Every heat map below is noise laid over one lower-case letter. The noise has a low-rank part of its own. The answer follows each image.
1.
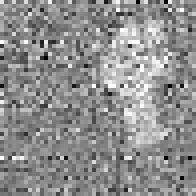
f
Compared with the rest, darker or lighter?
lighter
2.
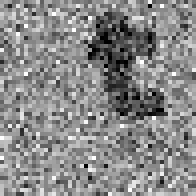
t
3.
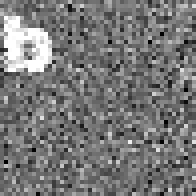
b
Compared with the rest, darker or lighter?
lighter
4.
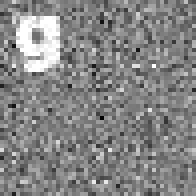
g
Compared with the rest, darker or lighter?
lighter
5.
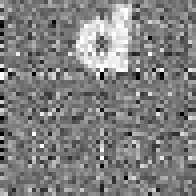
d
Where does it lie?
top middle
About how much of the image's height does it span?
a third
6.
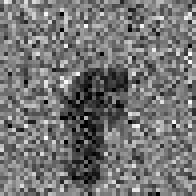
f
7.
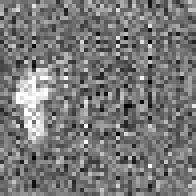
f
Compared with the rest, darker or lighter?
lighter
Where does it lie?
middle left
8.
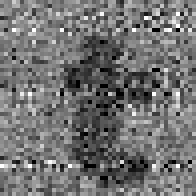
t
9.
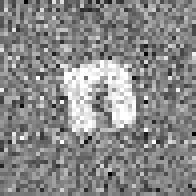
n
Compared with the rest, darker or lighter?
lighter
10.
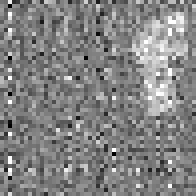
f
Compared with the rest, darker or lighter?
lighter
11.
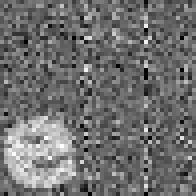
e
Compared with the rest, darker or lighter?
lighter
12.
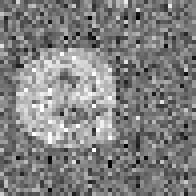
e
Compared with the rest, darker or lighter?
lighter
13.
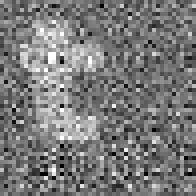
t
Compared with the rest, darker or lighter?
lighter
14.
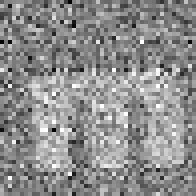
m
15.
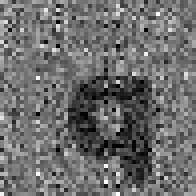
q
